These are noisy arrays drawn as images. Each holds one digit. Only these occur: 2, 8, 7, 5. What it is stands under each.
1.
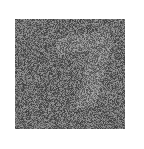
light 7
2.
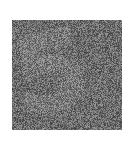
light 5
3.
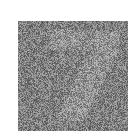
light 7
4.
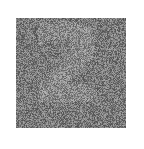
light 2
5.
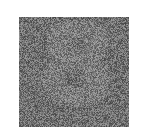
light 8
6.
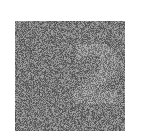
light 2
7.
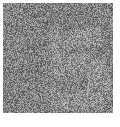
light 5
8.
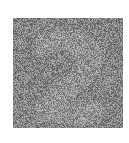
light 2
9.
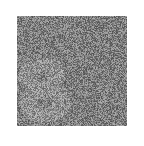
light 8
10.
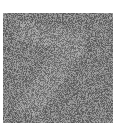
light 7
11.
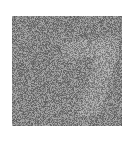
light 7
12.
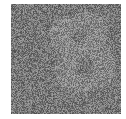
light 8
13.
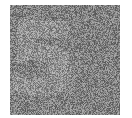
light 5
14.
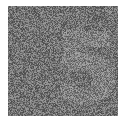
light 5
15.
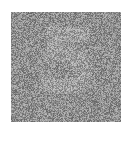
light 5
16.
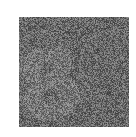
light 8
